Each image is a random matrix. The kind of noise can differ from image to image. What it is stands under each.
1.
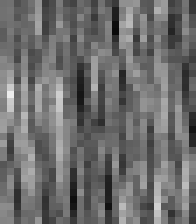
streaked along the columns
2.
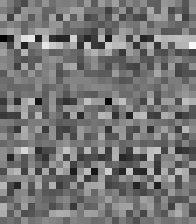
rows of uneven size
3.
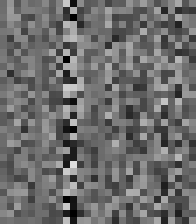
columns of uneven size
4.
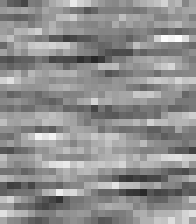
streaked along the rows
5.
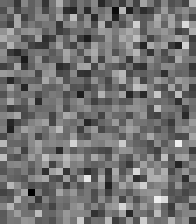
independent entries
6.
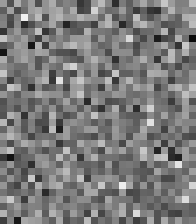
independent entries
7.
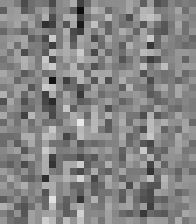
columns of uneven size
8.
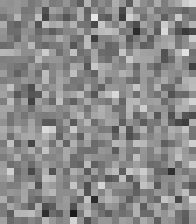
low rank plus noise
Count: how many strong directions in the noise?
three or four
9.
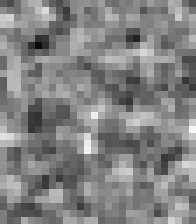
blotchy
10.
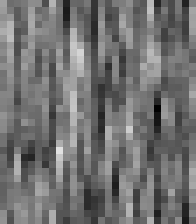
streaked along the columns
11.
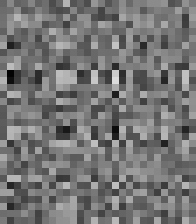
low rank plus noise
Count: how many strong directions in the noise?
one
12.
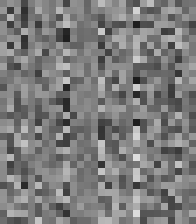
columns of uneven size
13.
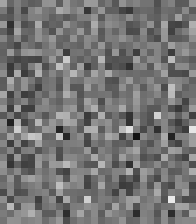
low rank plus noise
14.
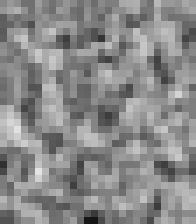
blotchy
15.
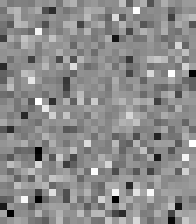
heavy tails
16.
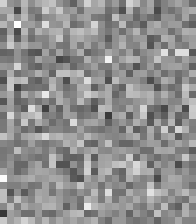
low rank plus noise
